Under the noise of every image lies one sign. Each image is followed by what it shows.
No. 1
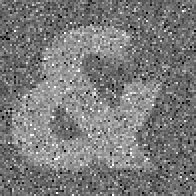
ampersand
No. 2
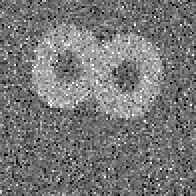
infinity sign
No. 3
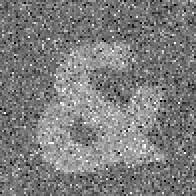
ampersand
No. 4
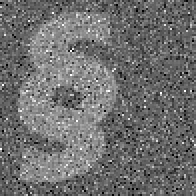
section sign
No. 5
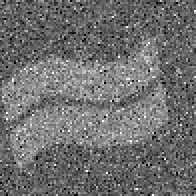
approximately sign
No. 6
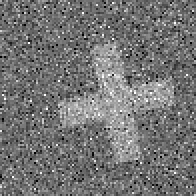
plus sign
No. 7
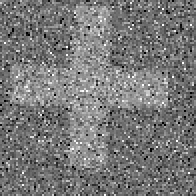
plus sign
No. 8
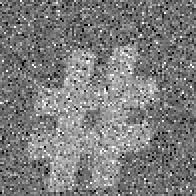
hash sign
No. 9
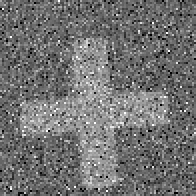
plus sign
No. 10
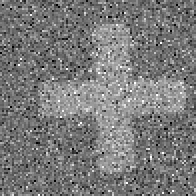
plus sign
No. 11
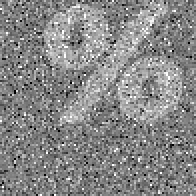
percent sign
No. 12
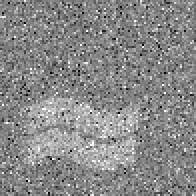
approximately sign
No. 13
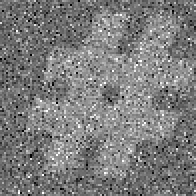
hash sign
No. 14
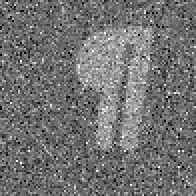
pilcrow
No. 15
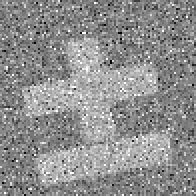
plus-minus sign
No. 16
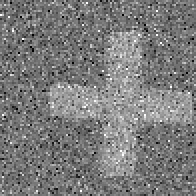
plus sign
